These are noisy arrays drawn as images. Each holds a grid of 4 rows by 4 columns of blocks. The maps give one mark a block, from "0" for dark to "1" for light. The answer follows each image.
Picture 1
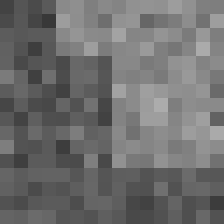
0 1 1 1
0 0 1 1
0 0 1 1
0 0 0 0
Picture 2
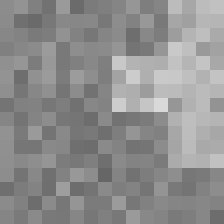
0 0 0 1
0 0 1 1
0 0 0 1
0 0 0 0
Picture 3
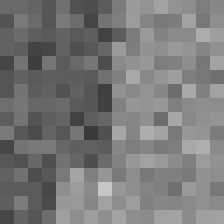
0 0 1 1
0 0 1 1
0 0 1 1
0 1 1 1
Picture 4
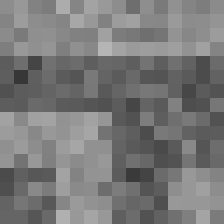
1 1 1 1
0 0 0 0
1 1 0 0
0 1 0 1
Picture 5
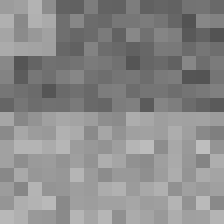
1 0 0 0
0 0 0 0
1 1 1 1
1 1 1 1
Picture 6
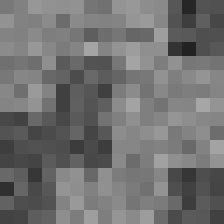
1 1 1 0
1 0 1 1
0 0 1 1
0 1 1 0
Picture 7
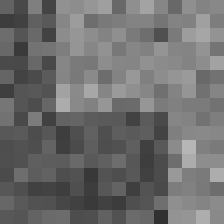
0 1 1 1
0 1 1 1
0 0 0 1
0 0 0 1
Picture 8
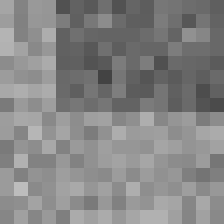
1 0 0 0
1 0 0 0
1 1 1 1
1 1 1 1
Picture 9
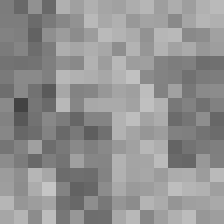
0 1 1 1
0 1 1 0
0 0 1 0
1 0 1 1
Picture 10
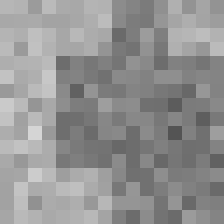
1 1 0 1
1 0 0 0
1 0 0 0
1 1 0 0
